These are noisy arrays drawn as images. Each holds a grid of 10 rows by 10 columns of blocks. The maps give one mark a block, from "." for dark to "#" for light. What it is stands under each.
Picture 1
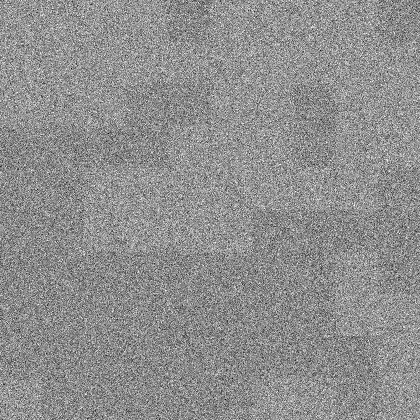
####.####.
##########
###..##.##
....###.##
..#######.
..####....
........#.
........##
.........#
#.....##.#
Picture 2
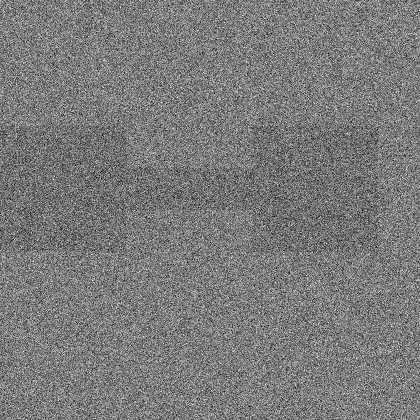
##########
##########
##########
...###...#
.........#
...###...#
##########
##########
##########
##########
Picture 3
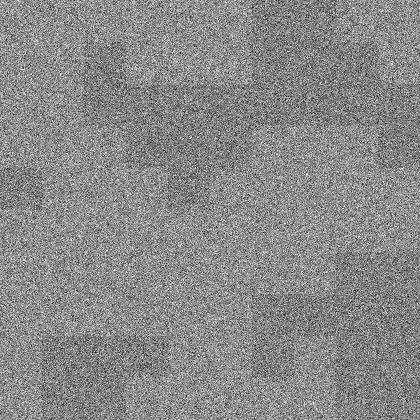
######..##
##.###...#
##........
###...###.
.###.#####
##########
########..
######....
#...##.#..
#..#####..
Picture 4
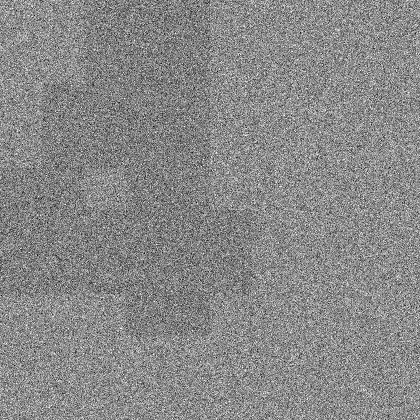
##...#####
##...#####
#....#####
#....#####
..#..#####
......####
......####
###..#####
##########
##########
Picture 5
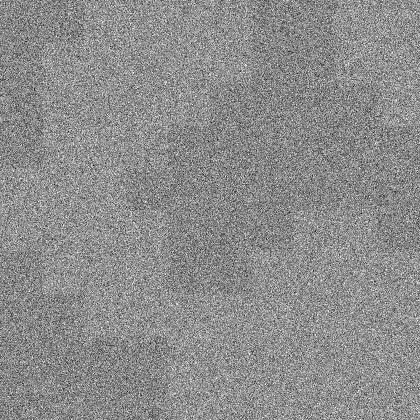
..####..##
.#####..##
.####....#
.###......
###.......
####...##.
.###..####
..########
....######
....######
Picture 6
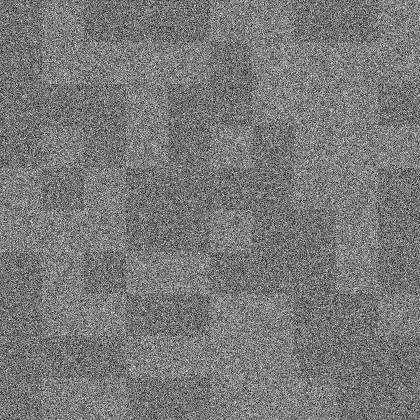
.#...##..#
.####.####
...#..###.
.#.#.#.###
#.#....##.
###..#..#.
.#.##...#.
.##..##..#
...####...
.##..###..
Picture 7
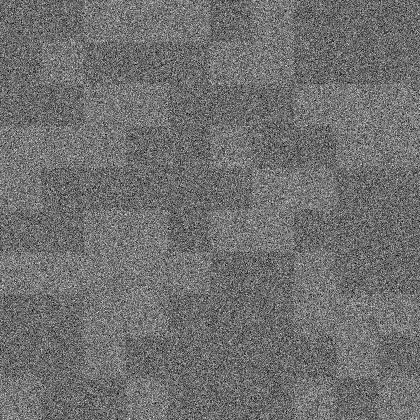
..###.#...
.#...##...
..##...###
###..#..##
#.....##..
..##.##...
#####..#..
..##...###
..#.....#.
#..#...#.#
